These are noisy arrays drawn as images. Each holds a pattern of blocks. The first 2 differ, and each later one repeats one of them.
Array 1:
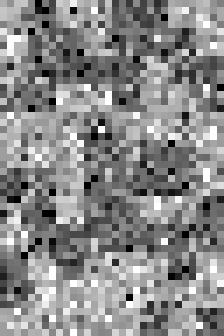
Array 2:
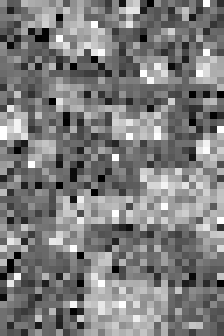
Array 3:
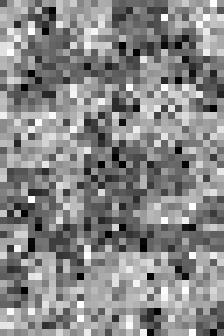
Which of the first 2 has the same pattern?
1
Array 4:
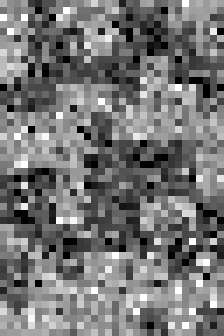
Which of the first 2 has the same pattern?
1
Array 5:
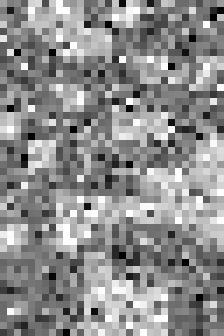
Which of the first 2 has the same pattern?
2
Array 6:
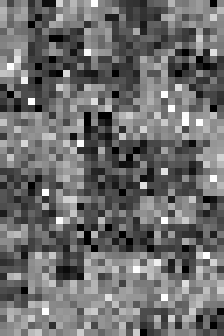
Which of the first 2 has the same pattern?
1
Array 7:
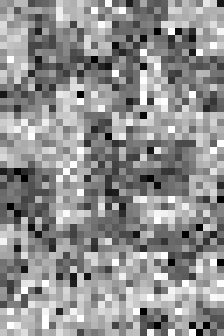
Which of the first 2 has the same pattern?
1
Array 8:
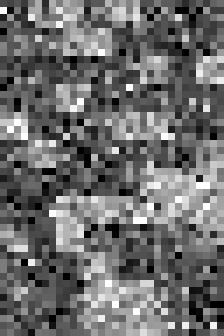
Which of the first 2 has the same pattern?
2
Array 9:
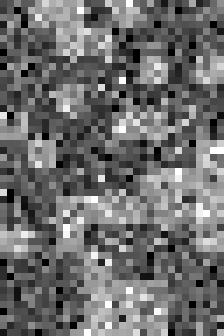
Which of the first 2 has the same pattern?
2
